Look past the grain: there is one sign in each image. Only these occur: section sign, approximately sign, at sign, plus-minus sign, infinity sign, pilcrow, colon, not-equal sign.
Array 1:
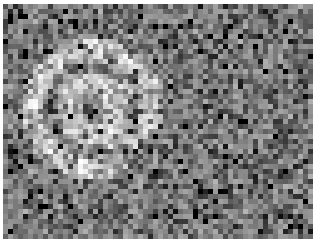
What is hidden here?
light at sign
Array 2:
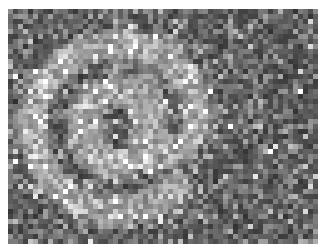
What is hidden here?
light at sign
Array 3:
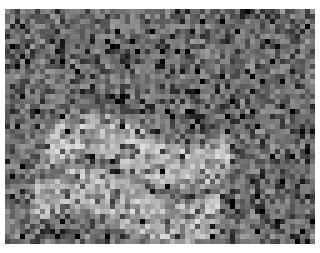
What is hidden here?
light approximately sign
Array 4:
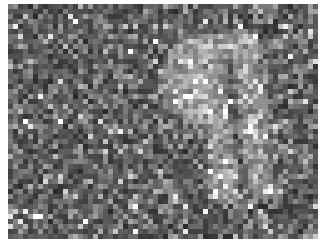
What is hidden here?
light pilcrow
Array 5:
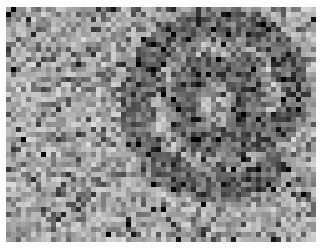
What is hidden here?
dark at sign
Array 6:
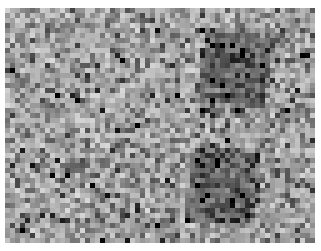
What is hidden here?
dark colon
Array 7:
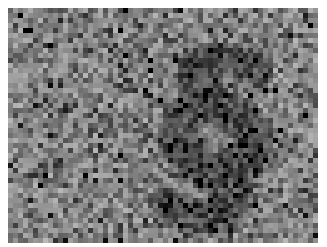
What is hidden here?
dark section sign
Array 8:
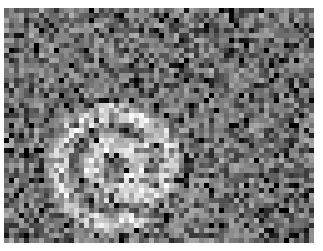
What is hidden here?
light at sign
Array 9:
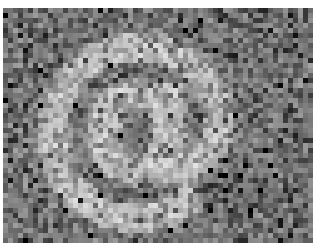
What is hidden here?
light at sign
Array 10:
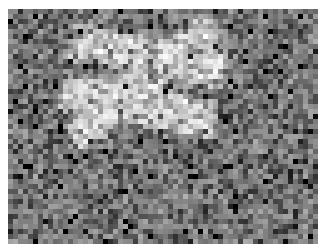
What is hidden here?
light not-equal sign
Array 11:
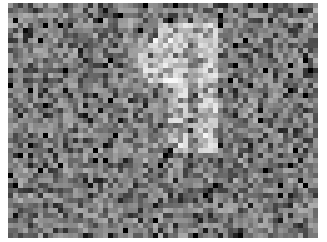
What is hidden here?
light pilcrow
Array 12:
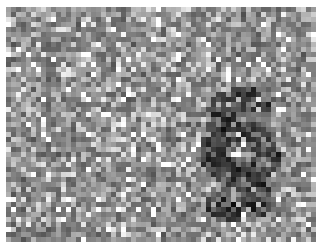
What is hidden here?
dark section sign
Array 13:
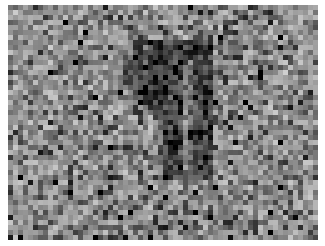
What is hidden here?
dark pilcrow
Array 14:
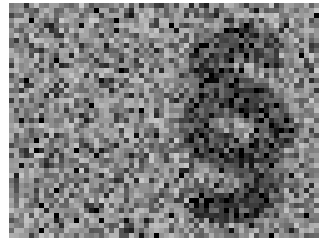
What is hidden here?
dark section sign
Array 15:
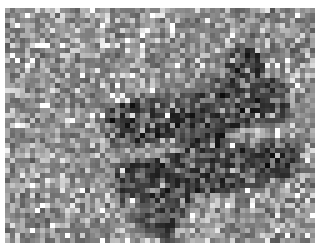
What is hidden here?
dark not-equal sign
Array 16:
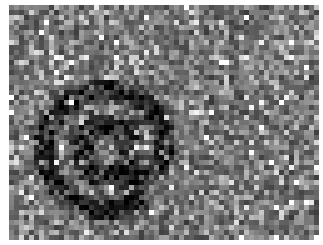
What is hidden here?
dark at sign
